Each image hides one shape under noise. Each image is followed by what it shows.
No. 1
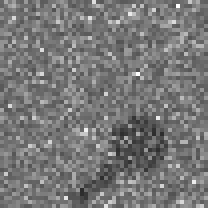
dark lollipop
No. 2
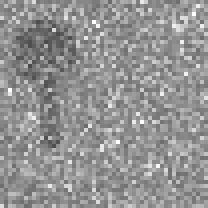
dark lollipop
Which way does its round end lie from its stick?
up
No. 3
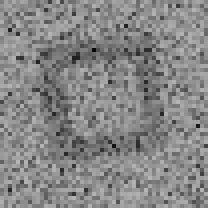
dark square frame
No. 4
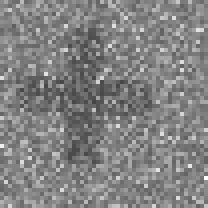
dark cross
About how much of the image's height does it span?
two thirds
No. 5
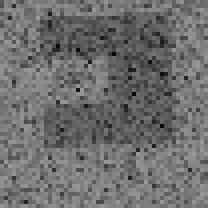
dark square with a notch
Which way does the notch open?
left
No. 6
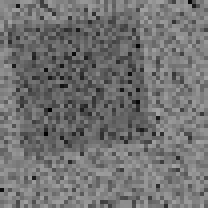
dark square
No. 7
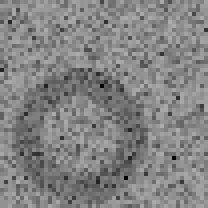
dark ring
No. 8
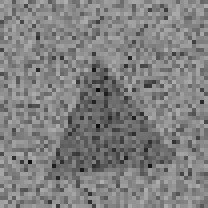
dark triangle
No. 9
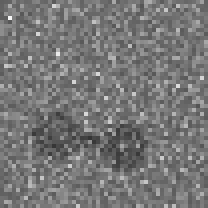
dark dumbbell
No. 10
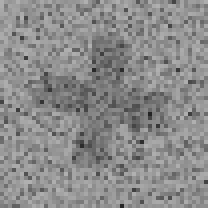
dark cross
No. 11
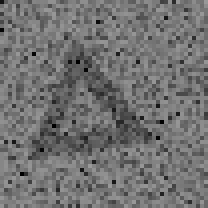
dark triangle frame
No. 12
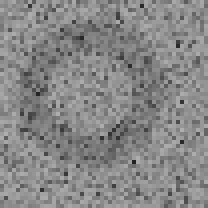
dark ring
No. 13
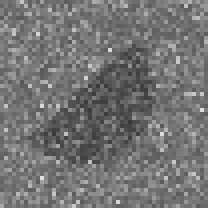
dark half disc
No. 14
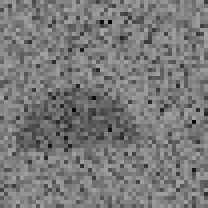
dark half disc
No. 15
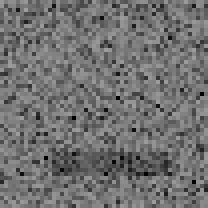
dark bar
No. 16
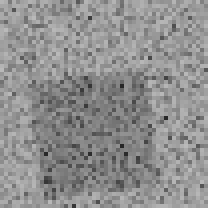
dark square
